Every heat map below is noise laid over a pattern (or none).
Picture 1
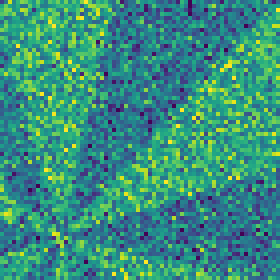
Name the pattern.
spokes from one point
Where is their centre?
bottom left
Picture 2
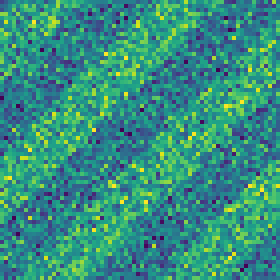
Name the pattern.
diagonal stripes
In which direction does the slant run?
bottom left to top right
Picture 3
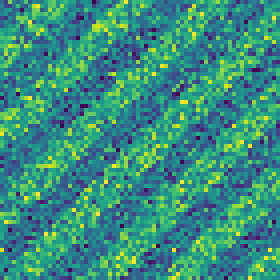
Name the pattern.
diagonal stripes
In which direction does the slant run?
bottom left to top right
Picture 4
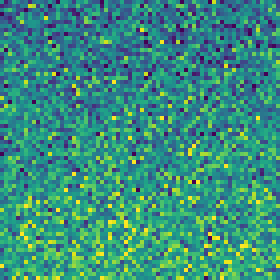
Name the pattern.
a smooth slope
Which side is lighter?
bottom
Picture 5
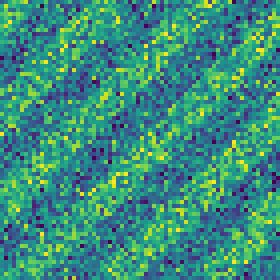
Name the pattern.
diagonal stripes
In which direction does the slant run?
bottom left to top right
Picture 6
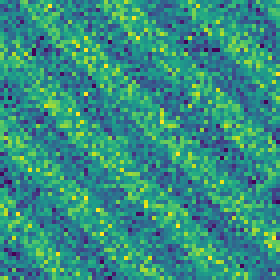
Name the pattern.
diagonal stripes
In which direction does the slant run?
top left to bottom right
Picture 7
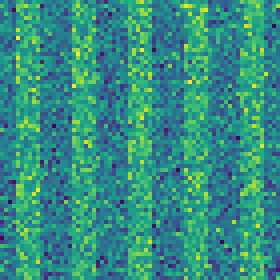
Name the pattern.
vertical stripes
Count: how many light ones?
5
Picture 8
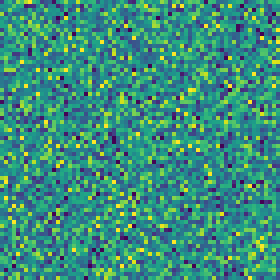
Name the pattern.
only noise
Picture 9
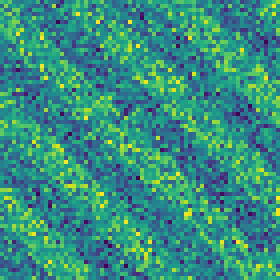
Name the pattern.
diagonal stripes
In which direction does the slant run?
top left to bottom right
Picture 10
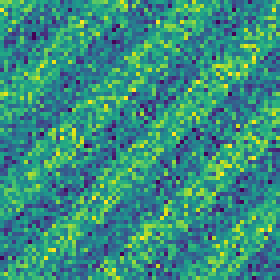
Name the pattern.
diagonal stripes
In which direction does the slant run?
bottom left to top right
